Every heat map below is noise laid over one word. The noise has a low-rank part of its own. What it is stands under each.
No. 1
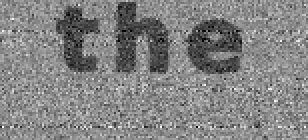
the
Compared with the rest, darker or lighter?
darker
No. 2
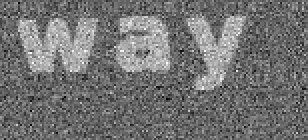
way
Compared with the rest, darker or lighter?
lighter
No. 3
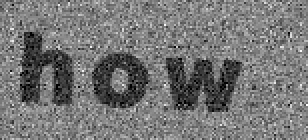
how
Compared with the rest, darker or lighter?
darker
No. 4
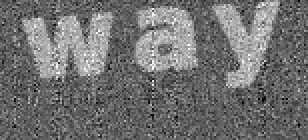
way
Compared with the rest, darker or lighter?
lighter
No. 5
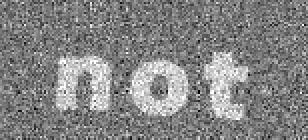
not
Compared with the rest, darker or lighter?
lighter
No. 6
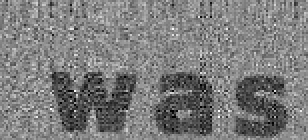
was
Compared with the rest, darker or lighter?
darker
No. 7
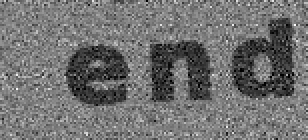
end
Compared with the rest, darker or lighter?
darker
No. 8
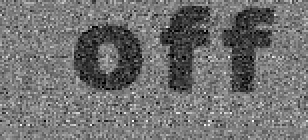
off
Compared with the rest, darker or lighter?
darker
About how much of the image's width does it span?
two thirds
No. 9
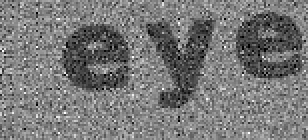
eye
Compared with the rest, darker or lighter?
darker
